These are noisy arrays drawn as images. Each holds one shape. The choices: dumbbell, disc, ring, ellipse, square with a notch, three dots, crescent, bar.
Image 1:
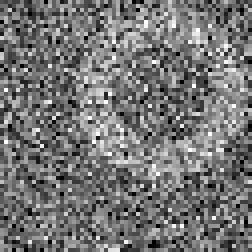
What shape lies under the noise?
ring
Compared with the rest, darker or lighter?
lighter
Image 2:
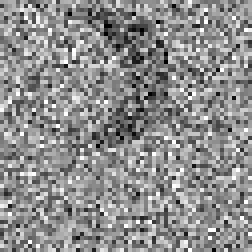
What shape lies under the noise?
crescent
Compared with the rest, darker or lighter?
darker
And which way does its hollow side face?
left
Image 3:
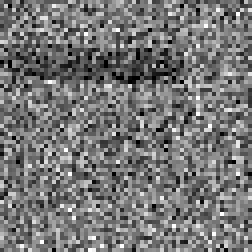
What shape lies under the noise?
bar
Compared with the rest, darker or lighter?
darker
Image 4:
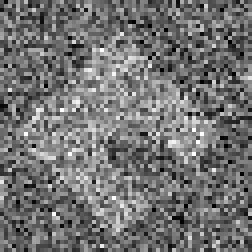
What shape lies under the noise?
square with a notch
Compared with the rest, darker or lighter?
lighter
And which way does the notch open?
down and right
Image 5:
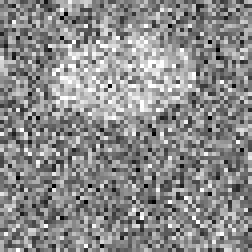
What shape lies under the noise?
ellipse
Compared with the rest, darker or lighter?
lighter
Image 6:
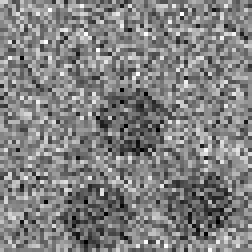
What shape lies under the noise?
three dots
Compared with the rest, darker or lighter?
darker
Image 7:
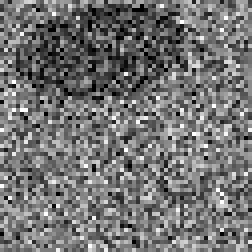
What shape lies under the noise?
ellipse
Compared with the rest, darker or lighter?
darker
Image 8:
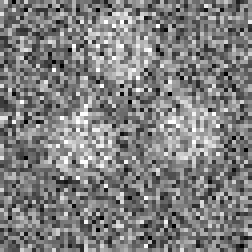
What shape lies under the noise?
three dots
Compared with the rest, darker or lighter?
lighter
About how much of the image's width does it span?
two thirds
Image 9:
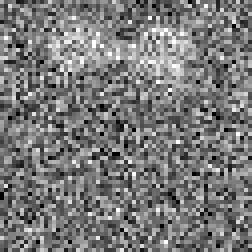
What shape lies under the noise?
dumbbell
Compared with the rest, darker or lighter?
lighter
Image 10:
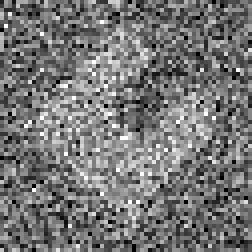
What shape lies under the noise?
square with a notch
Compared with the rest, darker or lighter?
lighter
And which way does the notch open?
up and right
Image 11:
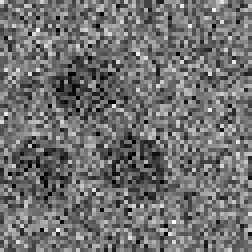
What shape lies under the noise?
three dots
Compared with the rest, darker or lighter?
darker
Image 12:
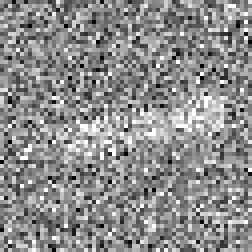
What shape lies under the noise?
bar
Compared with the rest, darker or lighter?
lighter
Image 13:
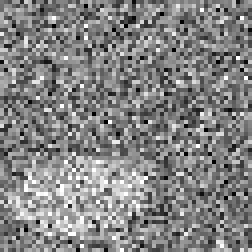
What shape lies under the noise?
ellipse
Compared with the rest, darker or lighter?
lighter
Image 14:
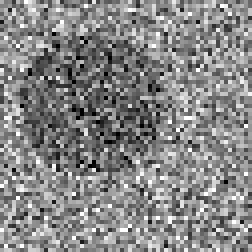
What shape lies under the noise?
disc
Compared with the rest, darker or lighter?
darker
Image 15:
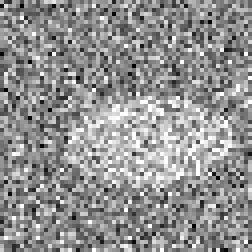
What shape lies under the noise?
ellipse
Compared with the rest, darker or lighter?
lighter
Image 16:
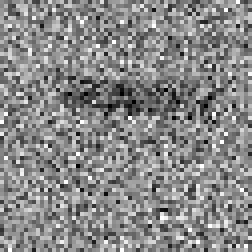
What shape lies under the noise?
bar
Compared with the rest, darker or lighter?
darker
